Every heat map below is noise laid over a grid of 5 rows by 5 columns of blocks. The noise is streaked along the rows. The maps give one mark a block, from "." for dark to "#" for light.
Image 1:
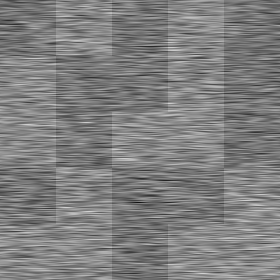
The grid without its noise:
. # . # .
# . . # .
# . # # .
. # . . #
# # . # #
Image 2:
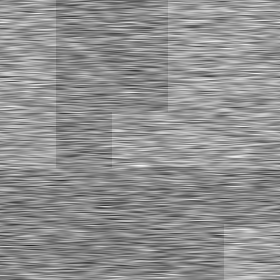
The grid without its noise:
# . . # #
# . . # #
# . # # #
. . . . .
. . . . #
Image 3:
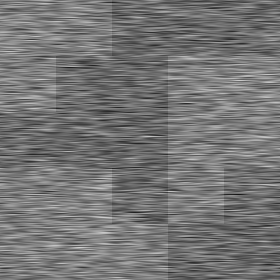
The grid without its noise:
# # . . .
# . . # #
. . . # #
# # . # .
# # # . .
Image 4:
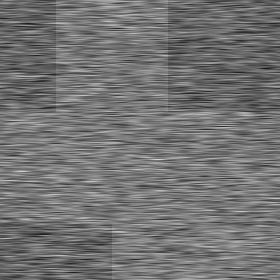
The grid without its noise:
. # # . .
. # # . .
# # # # #
# # # # #
. . # # #
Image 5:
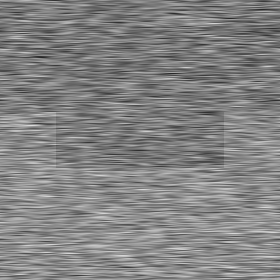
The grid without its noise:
. . . . .
. . . . .
# . . . #
# # # # #
# # # # #
